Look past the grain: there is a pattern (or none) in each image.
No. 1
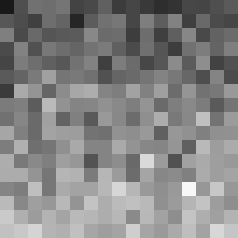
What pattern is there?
a smooth slope
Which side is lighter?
bottom
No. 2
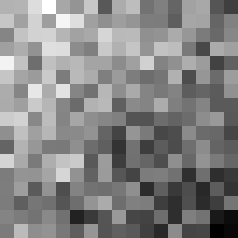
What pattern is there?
a smooth slope
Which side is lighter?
top left
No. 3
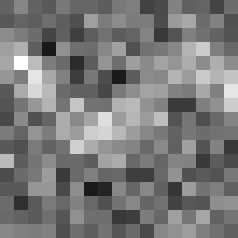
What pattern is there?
a wavy band
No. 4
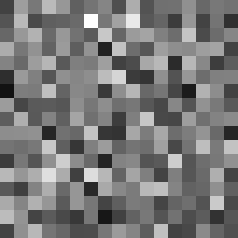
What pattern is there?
only noise
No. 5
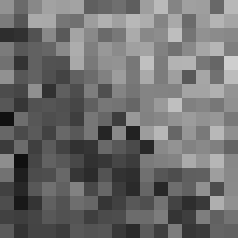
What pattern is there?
a sharp edge
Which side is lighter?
top right
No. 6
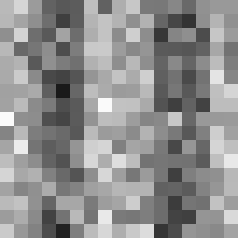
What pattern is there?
vertical stripes
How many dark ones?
2
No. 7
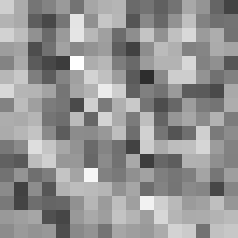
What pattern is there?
rings round one point
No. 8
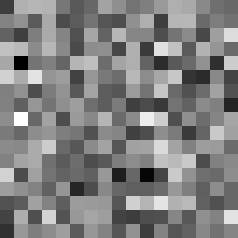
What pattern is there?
only noise
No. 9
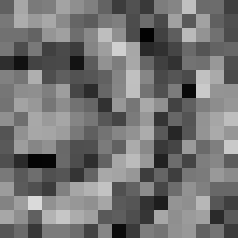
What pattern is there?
rings round one point
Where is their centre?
middle left
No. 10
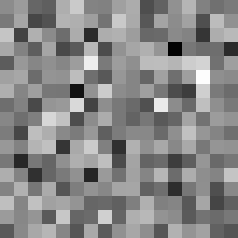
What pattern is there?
only noise
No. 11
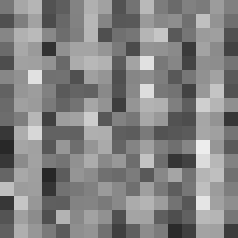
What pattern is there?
vertical stripes
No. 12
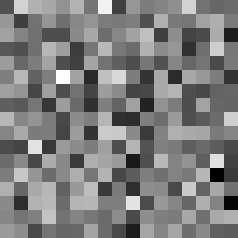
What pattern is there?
only noise
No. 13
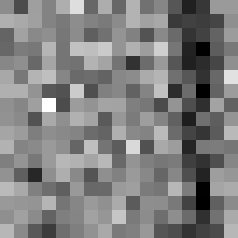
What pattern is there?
one vertical stripe
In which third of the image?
right
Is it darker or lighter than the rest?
darker
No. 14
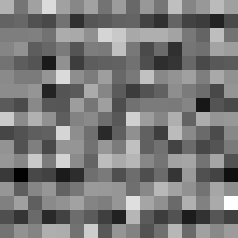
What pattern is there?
horizontal stripes
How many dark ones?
6
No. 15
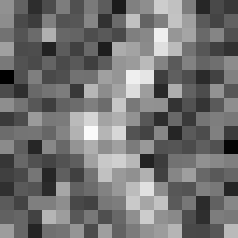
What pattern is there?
a wavy band
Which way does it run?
top to bottom
